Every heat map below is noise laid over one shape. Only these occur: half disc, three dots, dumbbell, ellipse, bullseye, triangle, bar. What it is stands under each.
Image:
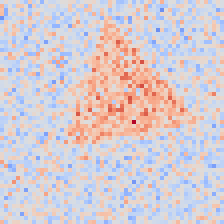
triangle
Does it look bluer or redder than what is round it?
redder
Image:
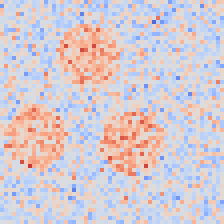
three dots
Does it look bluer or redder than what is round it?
redder
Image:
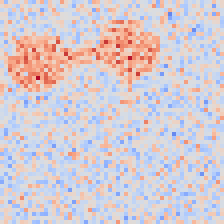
dumbbell
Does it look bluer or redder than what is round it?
redder
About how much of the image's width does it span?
two thirds
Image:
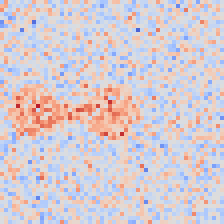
dumbbell
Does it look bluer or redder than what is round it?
redder
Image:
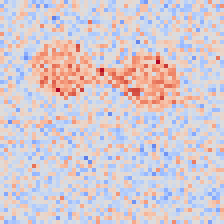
dumbbell
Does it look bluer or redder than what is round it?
redder
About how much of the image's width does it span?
two thirds
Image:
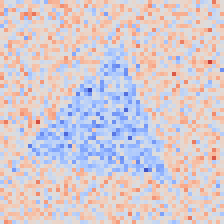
triangle
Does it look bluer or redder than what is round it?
bluer
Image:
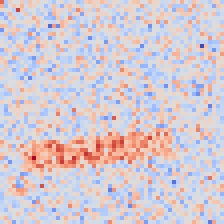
bar
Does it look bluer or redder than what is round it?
redder
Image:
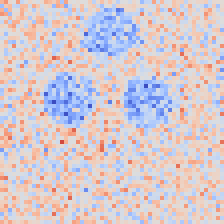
three dots
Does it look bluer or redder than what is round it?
bluer
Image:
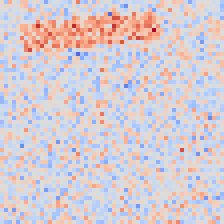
bar
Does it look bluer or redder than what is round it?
redder
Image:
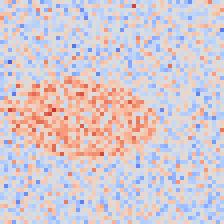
ellipse
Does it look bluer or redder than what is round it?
redder
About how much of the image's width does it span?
two thirds
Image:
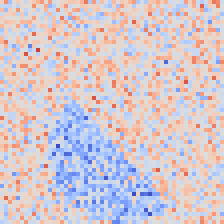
half disc
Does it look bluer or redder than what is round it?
bluer
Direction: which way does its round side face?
down and left
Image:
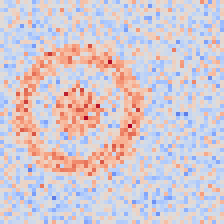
bullseye
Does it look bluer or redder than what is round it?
redder
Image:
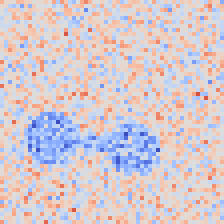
dumbbell
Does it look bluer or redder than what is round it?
bluer
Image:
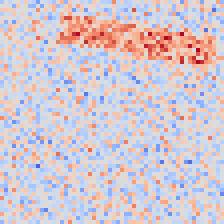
bar
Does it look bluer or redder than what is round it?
redder
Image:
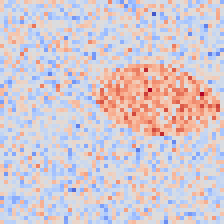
ellipse
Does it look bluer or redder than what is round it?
redder
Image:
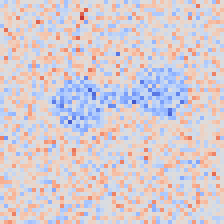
dumbbell
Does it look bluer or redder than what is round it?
bluer
